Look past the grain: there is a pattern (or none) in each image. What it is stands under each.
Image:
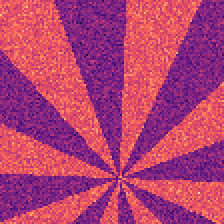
spokes from one point
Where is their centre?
bottom middle
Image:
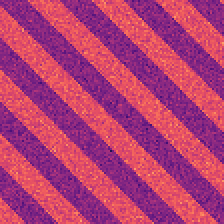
diagonal stripes
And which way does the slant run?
top left to bottom right
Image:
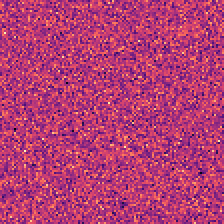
only noise
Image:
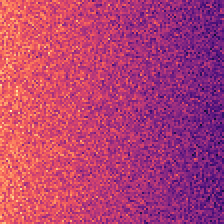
a smooth slope
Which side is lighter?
left
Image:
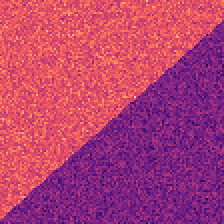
a sharp edge
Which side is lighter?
top left
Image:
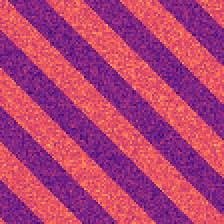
diagonal stripes
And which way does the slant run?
top left to bottom right
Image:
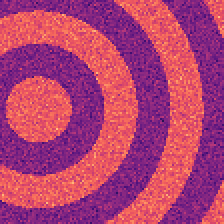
rings round one point
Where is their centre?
middle left
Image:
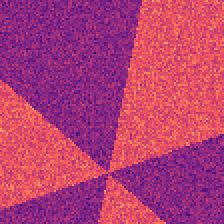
spokes from one point
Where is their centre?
bottom middle
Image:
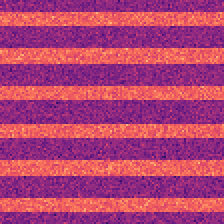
horizontal stripes
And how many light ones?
6
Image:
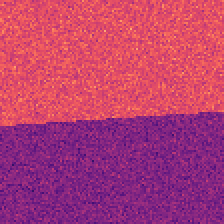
a sharp edge
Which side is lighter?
top
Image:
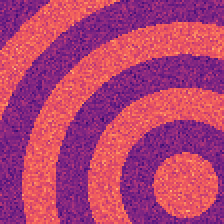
rings round one point
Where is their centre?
bottom right
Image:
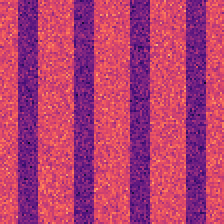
vertical stripes
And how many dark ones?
4
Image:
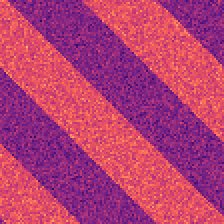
diagonal stripes
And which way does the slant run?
top left to bottom right
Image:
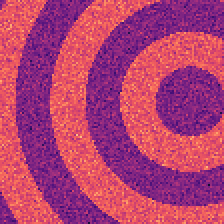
rings round one point
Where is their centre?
middle right
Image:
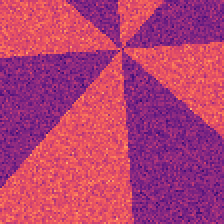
spokes from one point
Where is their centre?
top middle
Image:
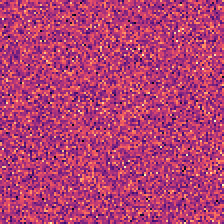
only noise
